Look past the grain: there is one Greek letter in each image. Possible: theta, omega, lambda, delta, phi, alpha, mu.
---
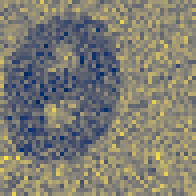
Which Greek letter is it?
theta
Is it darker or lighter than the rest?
darker
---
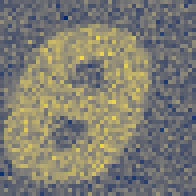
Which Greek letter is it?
theta
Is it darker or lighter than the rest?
lighter
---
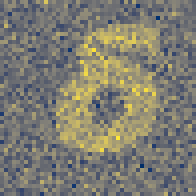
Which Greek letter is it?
delta
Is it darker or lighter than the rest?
lighter
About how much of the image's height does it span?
two thirds
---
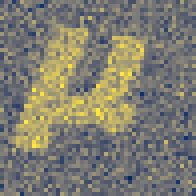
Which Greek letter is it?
mu
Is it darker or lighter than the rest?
lighter
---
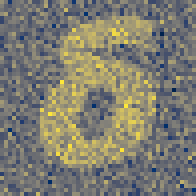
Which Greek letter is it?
delta
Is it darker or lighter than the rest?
lighter
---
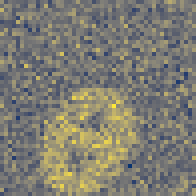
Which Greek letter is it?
theta
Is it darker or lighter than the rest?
lighter
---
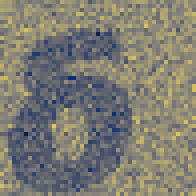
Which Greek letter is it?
delta
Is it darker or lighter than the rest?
darker
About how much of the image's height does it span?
nearly all
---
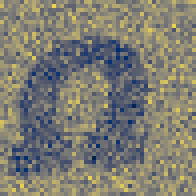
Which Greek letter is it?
omega
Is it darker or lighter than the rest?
darker
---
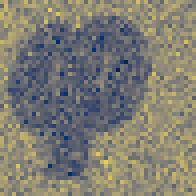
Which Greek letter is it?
phi
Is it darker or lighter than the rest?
darker
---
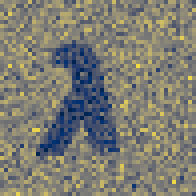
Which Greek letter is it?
lambda
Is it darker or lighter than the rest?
darker
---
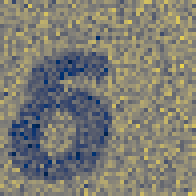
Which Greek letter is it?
delta
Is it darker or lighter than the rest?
darker
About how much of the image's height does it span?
two thirds
